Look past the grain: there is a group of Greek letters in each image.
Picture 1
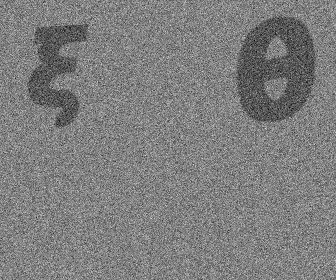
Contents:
top left: xi; top right: theta
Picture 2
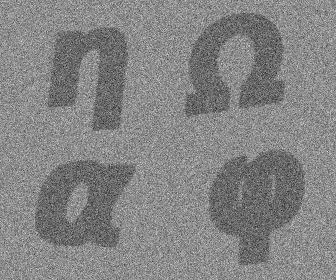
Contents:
top left: eta; top right: omega; bottom left: alpha; bottom right: phi
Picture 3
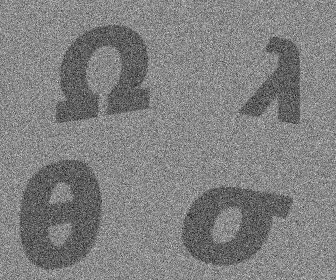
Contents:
top left: omega; top right: lambda; bottom left: theta; bottom right: sigma
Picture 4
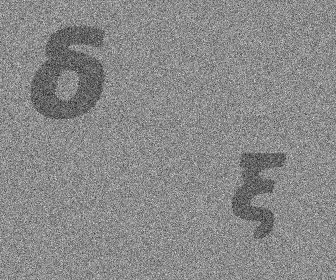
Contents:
top left: delta; bottom right: xi
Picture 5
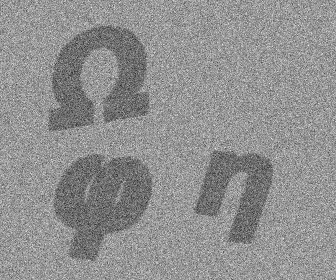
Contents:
top left: omega; bottom left: phi; bottom right: eta
